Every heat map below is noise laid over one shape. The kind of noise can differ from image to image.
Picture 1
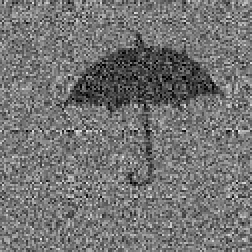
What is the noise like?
low rank plus noise
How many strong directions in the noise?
one
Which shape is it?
umbrella
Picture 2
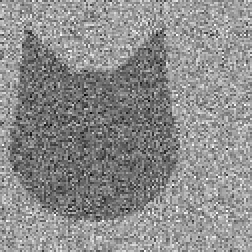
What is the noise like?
low rank plus noise
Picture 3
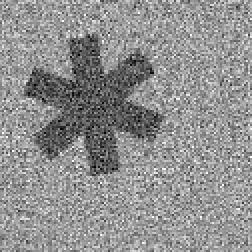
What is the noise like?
low rank plus noise
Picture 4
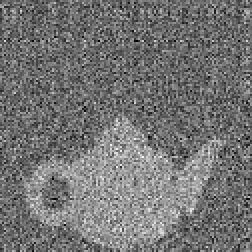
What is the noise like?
low rank plus noise
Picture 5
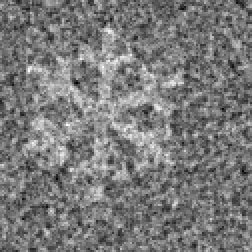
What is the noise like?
blotchy
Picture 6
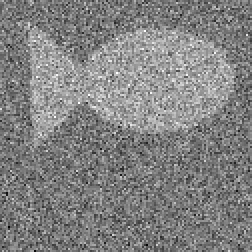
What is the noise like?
independent entries
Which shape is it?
fish
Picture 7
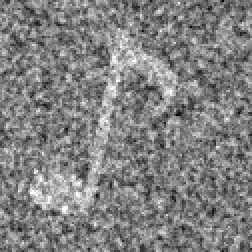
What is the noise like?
blotchy
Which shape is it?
musical note
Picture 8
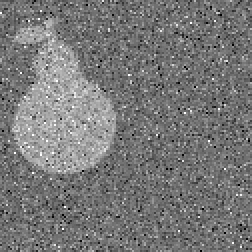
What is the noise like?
heavy tails
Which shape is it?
pear
